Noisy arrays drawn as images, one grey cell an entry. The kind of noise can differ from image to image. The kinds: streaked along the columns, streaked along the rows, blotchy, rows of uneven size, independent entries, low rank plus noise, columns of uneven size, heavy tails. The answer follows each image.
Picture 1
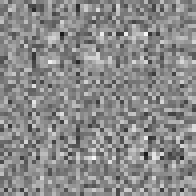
low rank plus noise
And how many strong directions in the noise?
five to eight
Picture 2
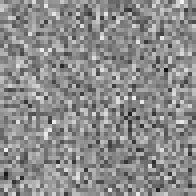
independent entries
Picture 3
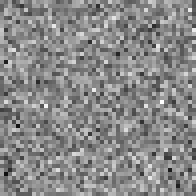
independent entries
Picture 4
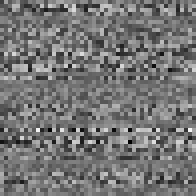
rows of uneven size
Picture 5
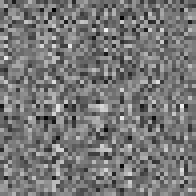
low rank plus noise
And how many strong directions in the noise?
three or four
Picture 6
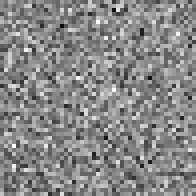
independent entries
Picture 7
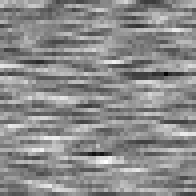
streaked along the rows
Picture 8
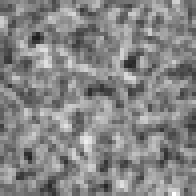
blotchy
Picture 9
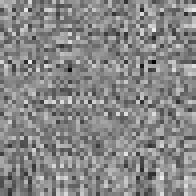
low rank plus noise
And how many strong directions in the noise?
three or four
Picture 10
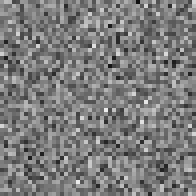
independent entries
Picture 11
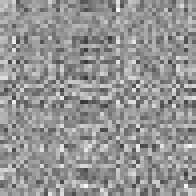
low rank plus noise
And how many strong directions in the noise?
two
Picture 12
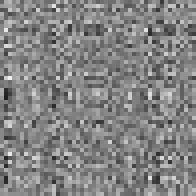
low rank plus noise
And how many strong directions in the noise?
three or four
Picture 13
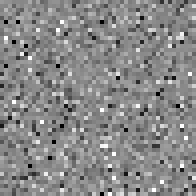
heavy tails
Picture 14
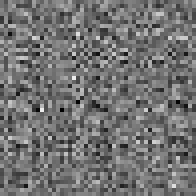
low rank plus noise
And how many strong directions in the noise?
three or four
